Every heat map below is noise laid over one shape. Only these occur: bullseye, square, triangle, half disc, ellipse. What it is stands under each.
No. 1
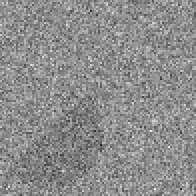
half disc
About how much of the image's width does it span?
half
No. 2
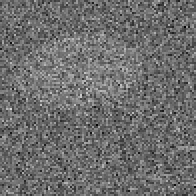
ellipse
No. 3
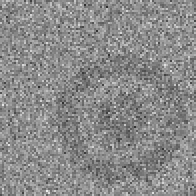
bullseye
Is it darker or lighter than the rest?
darker
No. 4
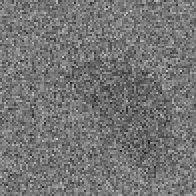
half disc
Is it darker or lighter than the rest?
darker
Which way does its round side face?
up and right
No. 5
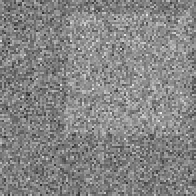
square
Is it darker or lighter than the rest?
lighter
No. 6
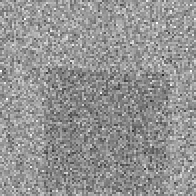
square
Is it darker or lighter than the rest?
darker
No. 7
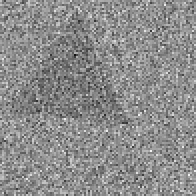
triangle
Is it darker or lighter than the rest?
darker
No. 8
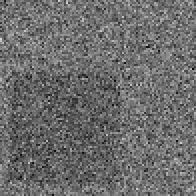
square
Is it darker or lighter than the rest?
darker
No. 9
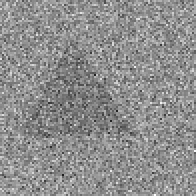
triangle
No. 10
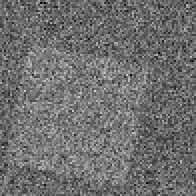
square
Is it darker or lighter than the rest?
lighter
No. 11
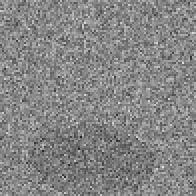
ellipse
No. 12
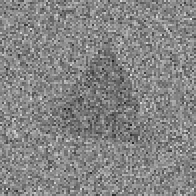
triangle
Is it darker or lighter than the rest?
darker
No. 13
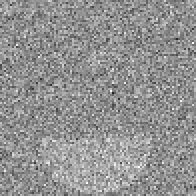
half disc
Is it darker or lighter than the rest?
lighter
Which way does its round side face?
down
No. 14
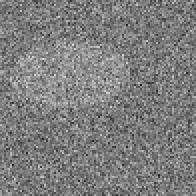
ellipse
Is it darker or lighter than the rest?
lighter
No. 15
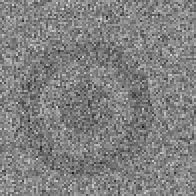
bullseye
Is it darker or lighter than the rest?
darker
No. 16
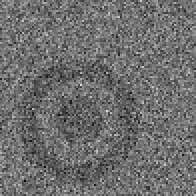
bullseye
